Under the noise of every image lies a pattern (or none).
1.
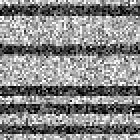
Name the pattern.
bands of rows
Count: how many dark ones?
5
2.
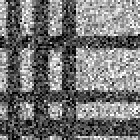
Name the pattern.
bands of rows crossing bands of columns
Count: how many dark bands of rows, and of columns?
3 and 3
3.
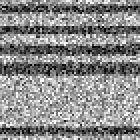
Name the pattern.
bands of rows
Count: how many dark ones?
5
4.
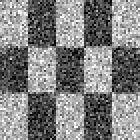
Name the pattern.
a checkerboard
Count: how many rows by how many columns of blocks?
3 by 5
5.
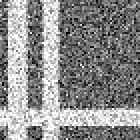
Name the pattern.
bands of rows crossing bands of columns
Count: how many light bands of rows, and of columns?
1 and 2
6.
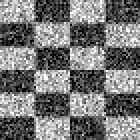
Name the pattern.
a checkerboard
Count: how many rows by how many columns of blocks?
6 by 4
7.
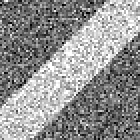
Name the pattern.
a diagonal band
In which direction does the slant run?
bottom left to top right
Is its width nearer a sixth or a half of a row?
a half
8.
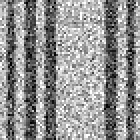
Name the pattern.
bands of columns
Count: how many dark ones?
5
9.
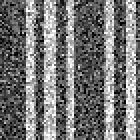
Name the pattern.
bands of columns
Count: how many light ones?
5
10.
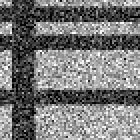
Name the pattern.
bands of rows crossing bands of columns
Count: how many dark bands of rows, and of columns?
3 and 1
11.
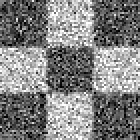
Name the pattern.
a checkerboard
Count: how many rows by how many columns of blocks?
3 by 3
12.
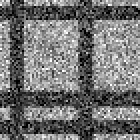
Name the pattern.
bands of rows crossing bands of columns
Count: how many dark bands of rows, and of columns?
3 and 2
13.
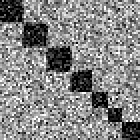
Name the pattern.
blocks along the diagonal
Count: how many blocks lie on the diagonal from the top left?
7
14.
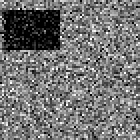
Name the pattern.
one block
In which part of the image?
top left
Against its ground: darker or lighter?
darker
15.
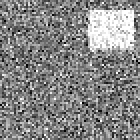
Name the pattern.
one block
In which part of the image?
top right
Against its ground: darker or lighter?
lighter
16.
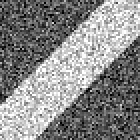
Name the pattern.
a diagonal band
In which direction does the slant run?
bottom left to top right
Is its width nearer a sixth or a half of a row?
a half
